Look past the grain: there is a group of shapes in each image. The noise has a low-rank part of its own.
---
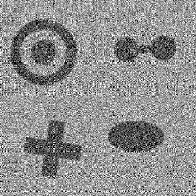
top left: bullseye; top right: dumbbell; bottom left: cross; bottom right: ellipse
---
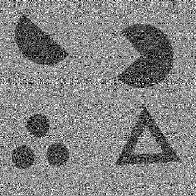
top left: half disc; top right: disc with a wedge cut out; bottom left: three dots; bottom right: triangle frame
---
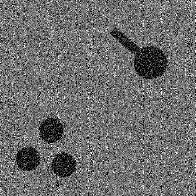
top right: lollipop; bottom left: three dots
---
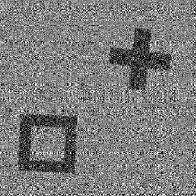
top right: cross; bottom left: square frame
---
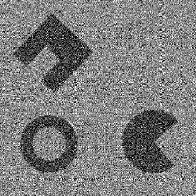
top left: square with a notch; bottom left: ring; bottom right: disc with a wedge cut out
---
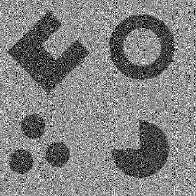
top left: square with a notch; top right: ring; bottom left: three dots; bottom right: disc with a wedge cut out
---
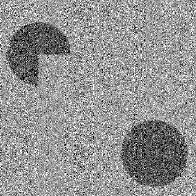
top left: disc with a wedge cut out; bottom right: disc
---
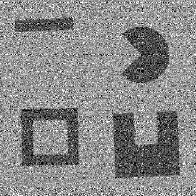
top left: bar; top right: disc with a wedge cut out; bottom left: square frame; bottom right: square with a notch
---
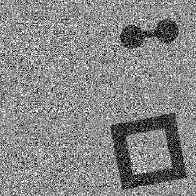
top right: dumbbell; bottom right: square frame
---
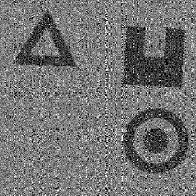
top left: triangle frame; top right: square with a notch; bottom right: bullseye
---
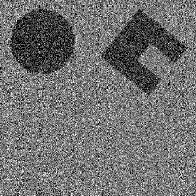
top left: disc; top right: square with a notch
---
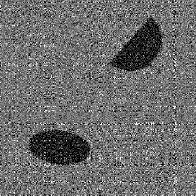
top right: half disc; bottom left: ellipse
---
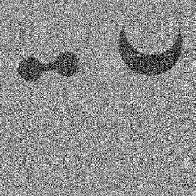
top left: dumbbell; top right: crescent
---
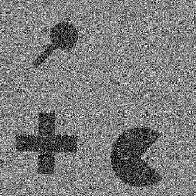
top left: lollipop; bottom left: cross; bottom right: disc with a wedge cut out
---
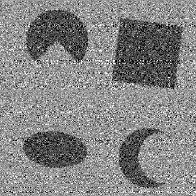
top left: disc with a wedge cut out; top right: square; bottom left: ellipse; bottom right: crescent
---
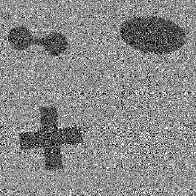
top left: dumbbell; top right: ellipse; bottom left: cross
